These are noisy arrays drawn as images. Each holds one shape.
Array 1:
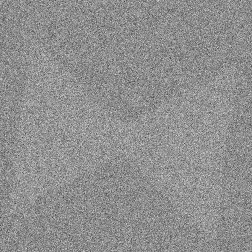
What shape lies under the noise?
bow tie
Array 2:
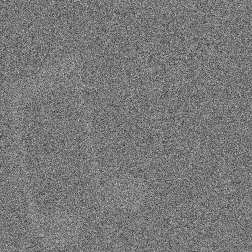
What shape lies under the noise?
pair of musical notes
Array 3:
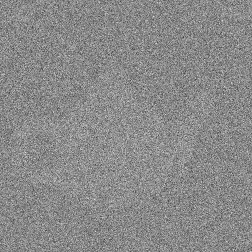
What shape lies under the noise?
teapot
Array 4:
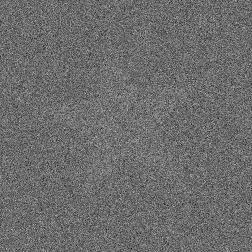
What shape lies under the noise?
star
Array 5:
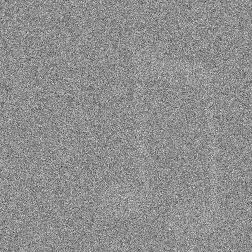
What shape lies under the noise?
pair of musical notes
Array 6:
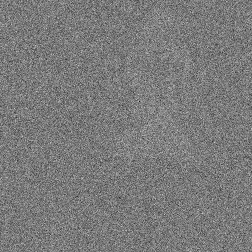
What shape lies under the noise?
chess bishop
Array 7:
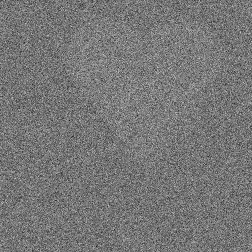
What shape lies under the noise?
heart
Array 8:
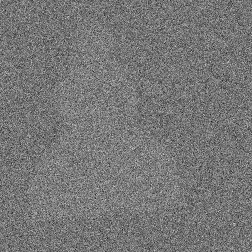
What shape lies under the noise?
chess pawn
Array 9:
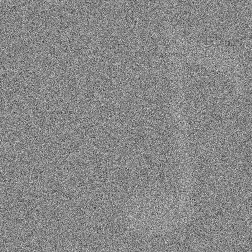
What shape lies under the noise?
musical note
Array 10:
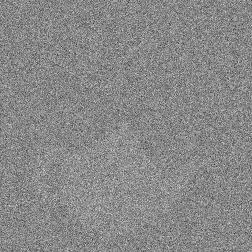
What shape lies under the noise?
teapot
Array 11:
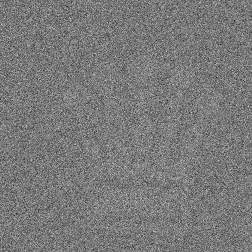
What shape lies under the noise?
chess queen
